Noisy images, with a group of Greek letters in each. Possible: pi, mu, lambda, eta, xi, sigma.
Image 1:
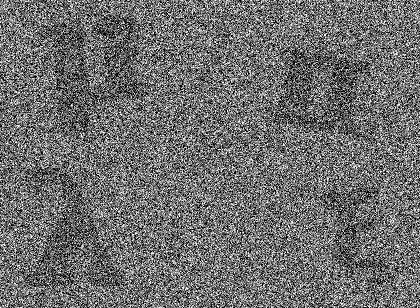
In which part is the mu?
top left
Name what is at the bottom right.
xi
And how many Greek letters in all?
4
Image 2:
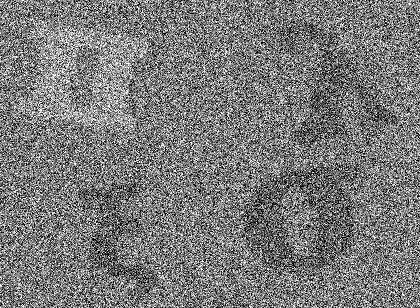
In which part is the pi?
top left
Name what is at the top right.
lambda
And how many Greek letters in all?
4
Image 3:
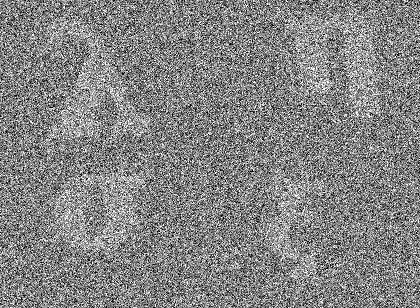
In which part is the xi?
bottom right
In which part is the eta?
top right
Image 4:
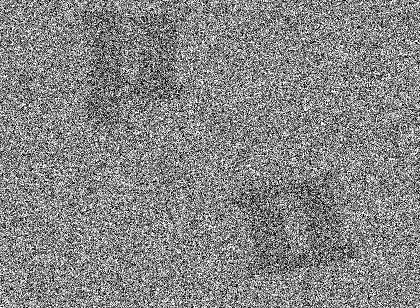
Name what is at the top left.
mu
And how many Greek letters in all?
2
